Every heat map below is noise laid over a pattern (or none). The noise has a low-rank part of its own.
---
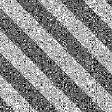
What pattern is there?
diagonal stripes
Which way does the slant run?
top left to bottom right
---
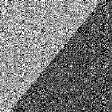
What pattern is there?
a sharp edge
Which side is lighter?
top left
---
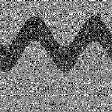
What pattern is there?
a wavy band
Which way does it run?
left to right
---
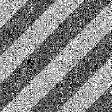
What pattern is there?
diagonal stripes
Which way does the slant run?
bottom left to top right
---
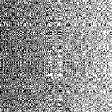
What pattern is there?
a smooth slope
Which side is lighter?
right
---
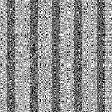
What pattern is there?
vertical stripes
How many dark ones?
5
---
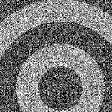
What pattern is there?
rings round one point
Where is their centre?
bottom middle
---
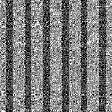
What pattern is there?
vertical stripes
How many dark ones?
6
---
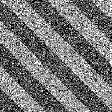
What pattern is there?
diagonal stripes
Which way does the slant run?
top left to bottom right
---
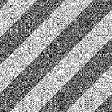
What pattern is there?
diagonal stripes
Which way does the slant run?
bottom left to top right
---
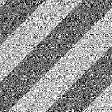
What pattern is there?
diagonal stripes
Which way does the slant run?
bottom left to top right
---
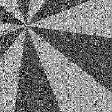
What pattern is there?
spokes from one point
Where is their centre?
top left
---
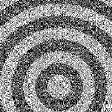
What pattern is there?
rings round one point
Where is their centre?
bottom middle
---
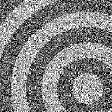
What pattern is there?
rings round one point
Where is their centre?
bottom right
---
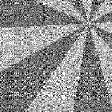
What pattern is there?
spokes from one point
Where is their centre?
top right
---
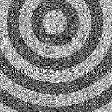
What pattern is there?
rings round one point
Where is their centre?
top middle
